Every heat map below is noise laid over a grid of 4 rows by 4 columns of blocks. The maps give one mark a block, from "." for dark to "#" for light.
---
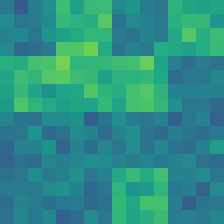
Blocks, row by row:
. # . #
# # # .
. . . .
. . # .
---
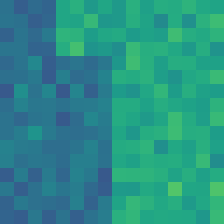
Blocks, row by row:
. # # #
. . # #
. . # #
. . # #
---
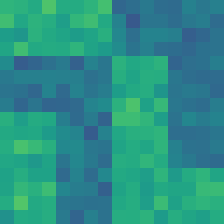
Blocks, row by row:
# # . .
. . # .
# . # .
# . # #
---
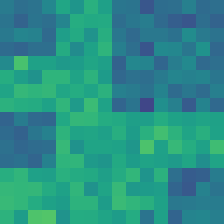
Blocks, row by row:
. # . .
# # . .
. # # #
# # # .
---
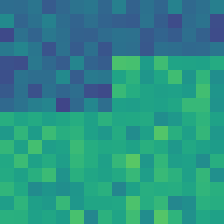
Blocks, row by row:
. . . .
. . # #
# # # #
# # # #
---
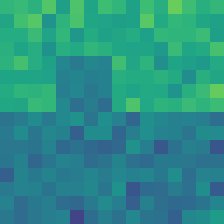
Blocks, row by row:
# # # #
# . # #
. . . .
. . . .
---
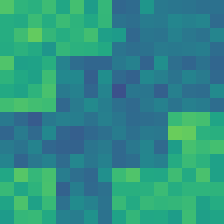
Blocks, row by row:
# # . .
# . . .
. . . #
# . # #
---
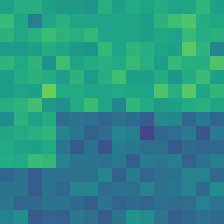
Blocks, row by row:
# # # #
# # # #
# . . .
. . . .
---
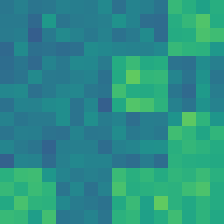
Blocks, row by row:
. . . #
. . # .
. . . #
# . # #
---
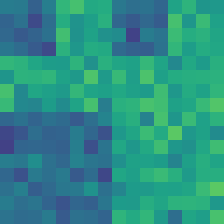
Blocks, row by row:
. # . #
# # # #
. . # #
. . # #
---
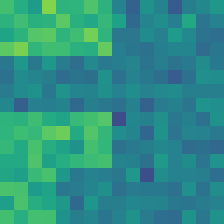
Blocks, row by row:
# # . .
. . . .
# # . .
# . . .
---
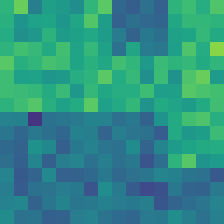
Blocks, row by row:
# # . #
# # # #
. . . #
. . . .
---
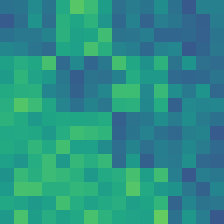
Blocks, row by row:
. # . .
# . # .
# # . .
# # # .
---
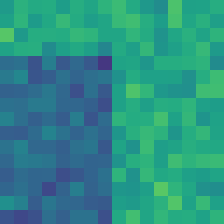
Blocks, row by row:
# # # #
. . # #
. . # #
. . # #
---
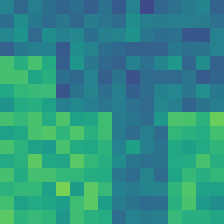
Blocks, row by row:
. . . .
# . . .
# # . #
# # . #
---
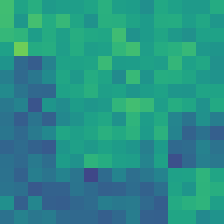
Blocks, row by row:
# # # #
. # # #
. # # .
. . . #
